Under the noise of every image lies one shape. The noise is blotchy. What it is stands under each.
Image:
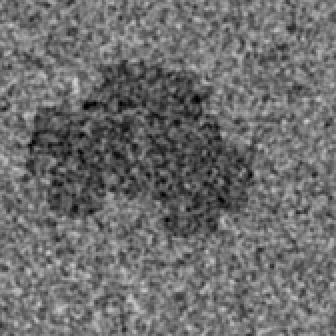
dark car
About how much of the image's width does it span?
two thirds
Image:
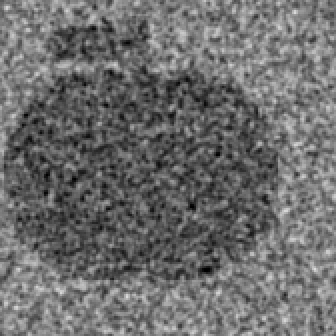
dark apple
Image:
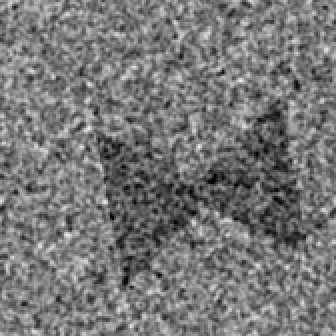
dark bow tie
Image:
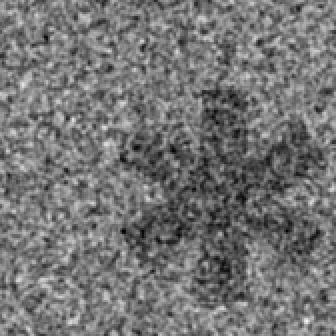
dark asterisk
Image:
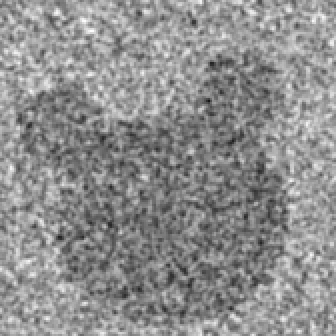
dark bear's head
